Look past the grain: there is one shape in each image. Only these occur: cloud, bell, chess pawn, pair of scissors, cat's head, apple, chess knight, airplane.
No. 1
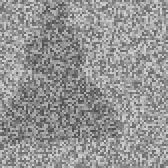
dark chess pawn
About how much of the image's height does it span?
nearly all
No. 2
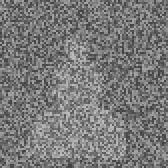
light chess pawn
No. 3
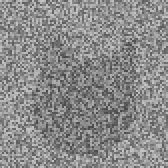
dark cat's head
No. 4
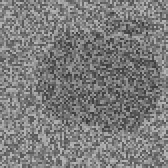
dark apple
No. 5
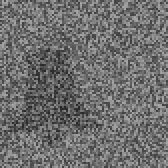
dark bell
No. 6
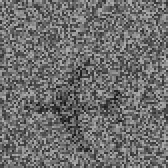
dark airplane
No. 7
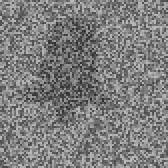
dark bell
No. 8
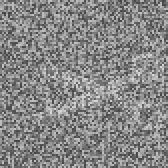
light pair of scissors
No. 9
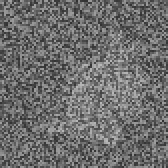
light chess knight
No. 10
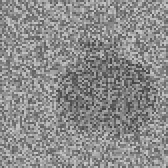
dark apple
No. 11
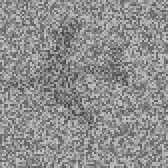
dark airplane
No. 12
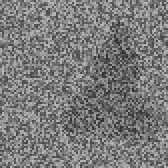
dark chess pawn
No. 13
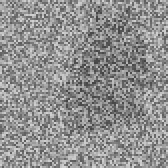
dark chess knight
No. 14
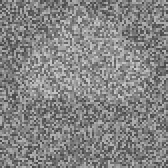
light cloud
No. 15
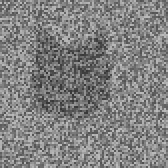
dark cat's head
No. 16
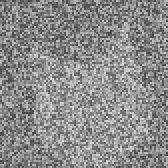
light cat's head
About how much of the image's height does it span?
nearly all
